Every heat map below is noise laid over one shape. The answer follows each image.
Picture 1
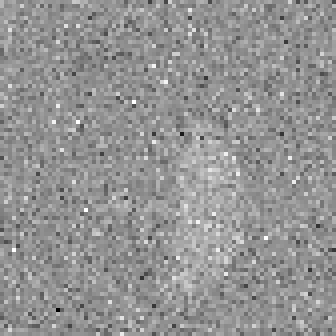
umbrella
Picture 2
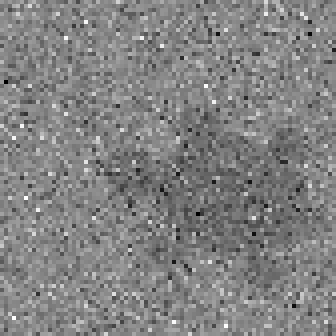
turtle
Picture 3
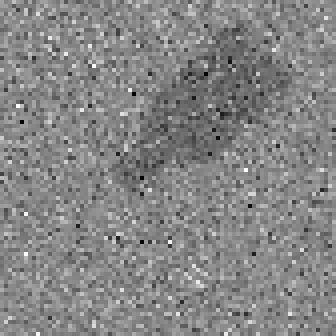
bottle
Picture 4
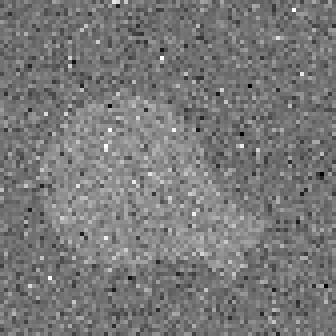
light bulb
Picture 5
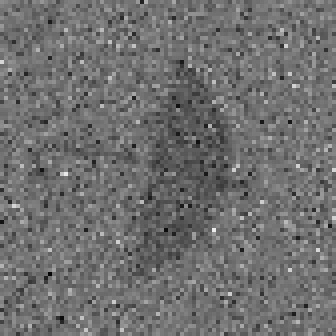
umbrella
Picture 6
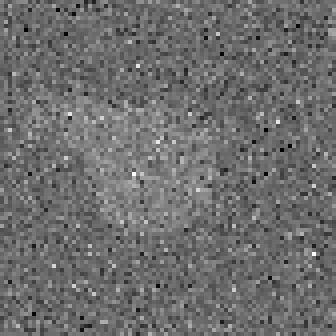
pear
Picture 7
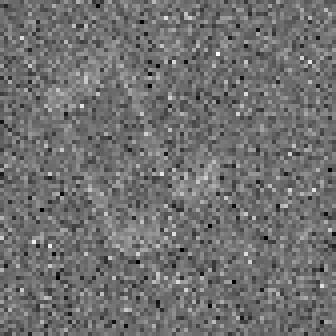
pair of musical notes
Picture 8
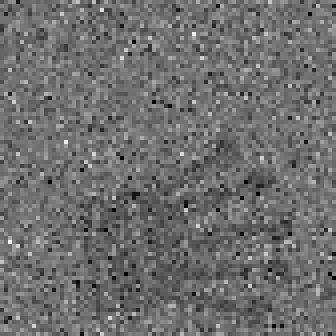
chess queen
